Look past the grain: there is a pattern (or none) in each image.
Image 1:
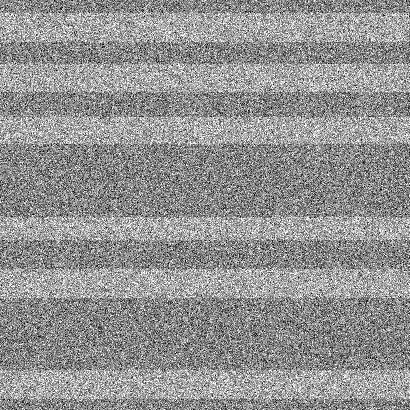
bands of rows
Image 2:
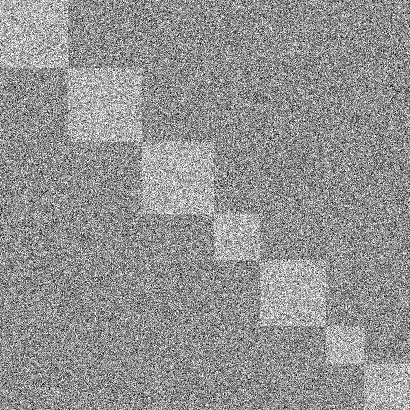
blocks along the diagonal
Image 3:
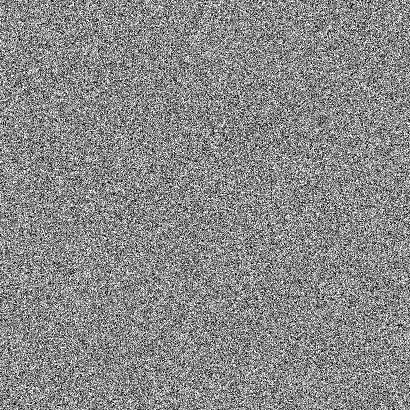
only noise
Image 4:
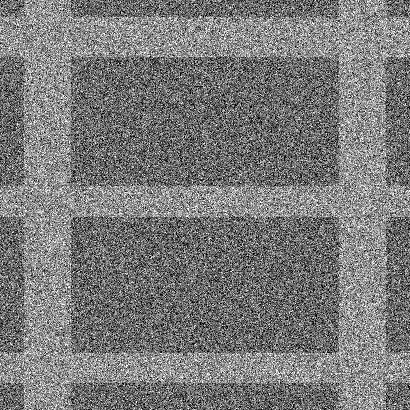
bands of rows crossing bands of columns
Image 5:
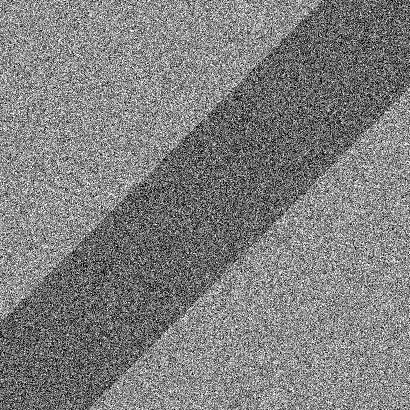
a diagonal band
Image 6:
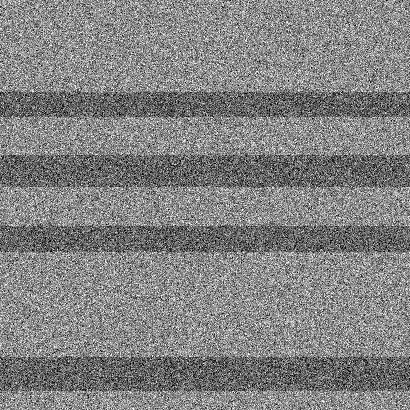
bands of rows
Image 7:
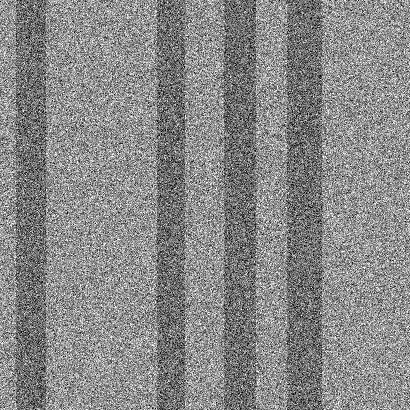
bands of columns
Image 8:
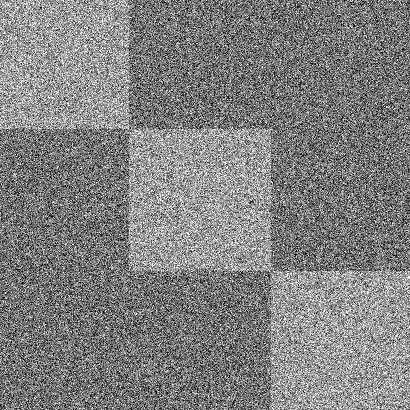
blocks along the diagonal
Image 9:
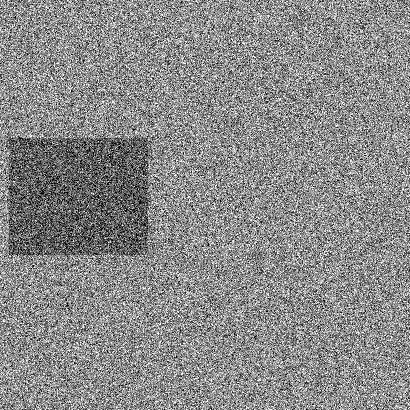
one block
